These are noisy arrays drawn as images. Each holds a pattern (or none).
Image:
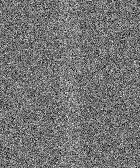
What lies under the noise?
one band of columns
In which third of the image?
middle
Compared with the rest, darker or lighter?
lighter
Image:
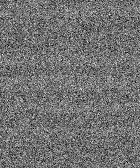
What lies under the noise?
bands of rows
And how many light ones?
5
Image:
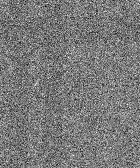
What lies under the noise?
bands of rows crossing bands of columns
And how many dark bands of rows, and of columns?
1 and 2
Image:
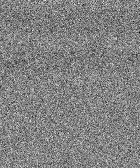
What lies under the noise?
bands of rows
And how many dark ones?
2
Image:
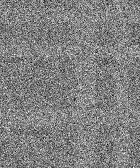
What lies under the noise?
bands of rows crossing bands of columns
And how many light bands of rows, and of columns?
3 and 2
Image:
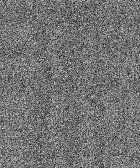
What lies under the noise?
bands of rows crossing bands of columns
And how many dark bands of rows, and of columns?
3 and 3
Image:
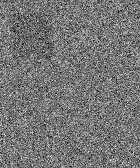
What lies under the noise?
one block
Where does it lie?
top left
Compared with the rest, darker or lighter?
darker
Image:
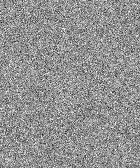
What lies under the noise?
only noise
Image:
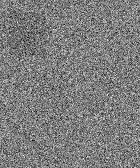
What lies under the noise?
one block
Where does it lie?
top left
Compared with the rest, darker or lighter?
darker
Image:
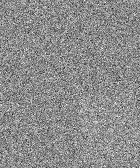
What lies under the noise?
one block
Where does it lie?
bottom right
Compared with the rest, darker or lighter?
lighter
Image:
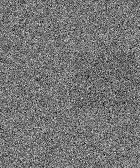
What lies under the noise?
one block
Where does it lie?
middle right
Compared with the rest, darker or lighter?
darker
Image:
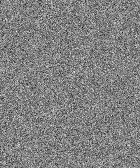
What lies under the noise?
only noise
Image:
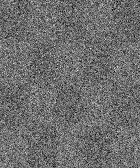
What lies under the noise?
a checkerboard
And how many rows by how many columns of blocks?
4 by 5
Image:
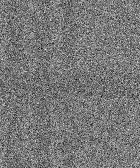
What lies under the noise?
bands of rows crossing bands of columns
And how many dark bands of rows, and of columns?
1 and 3
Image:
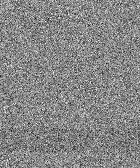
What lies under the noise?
one band of rows
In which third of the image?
bottom
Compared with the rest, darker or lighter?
darker
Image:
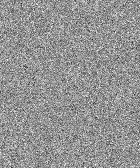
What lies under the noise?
only noise
